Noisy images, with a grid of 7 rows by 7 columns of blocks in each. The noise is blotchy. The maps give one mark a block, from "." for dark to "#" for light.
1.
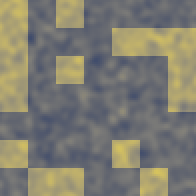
#.#....
#...###
#.#...#
#.....#
.......
#...#..
.##..#.
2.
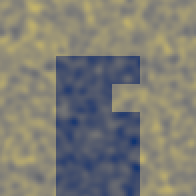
#######
#######
##...##
##..###
##...##
##...##
##...##
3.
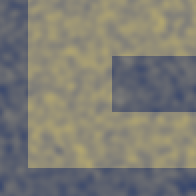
.######
.######
.###...
.###...
.######
.######
.......
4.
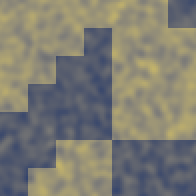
######.
###.###
##..###
#...###
....###
..##...
.###...
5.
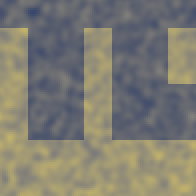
.......
#..#..#
#..#..#
#..#...
#..#...
#######
#######
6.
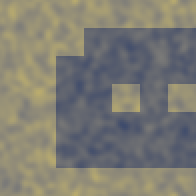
#######
###....
##.....
##..#.#
##.....
##.....
#######
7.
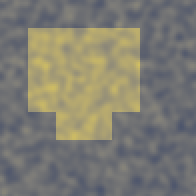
.......
.####..
.####..
.####..
..##...
.......
.......
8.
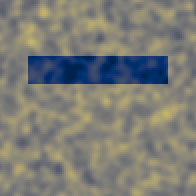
#######
#######
#.....#
#######
#######
#######
#######
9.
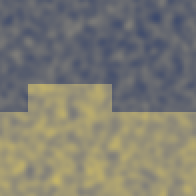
.......
.......
.......
.###...
#######
#######
#######
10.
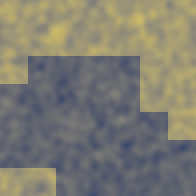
#######
#######
#....##
.....##
......#
.......
##.....
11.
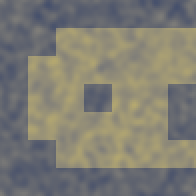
.......
..#####
.######
.##.##.
.#####.
..#####
.......
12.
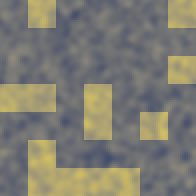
.#....#
.......
......#
##.#...
...#.#.
.#.....
.####..
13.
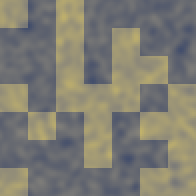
#.#....
..#.#..
..#.##.
#.###.#
.#.#.##
...#..#
#....##
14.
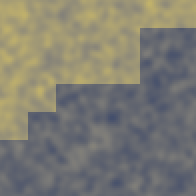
#######
#####..
#####..
##.....
#......
.......
.......
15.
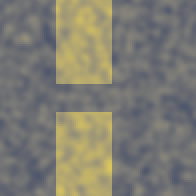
..##...
..##...
..##...
.......
..##...
..##...
..##...
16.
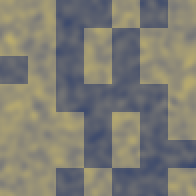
##..#.#
##.#.##
.#.#.##
##....#
###.#.#
###.#..
##.#..#
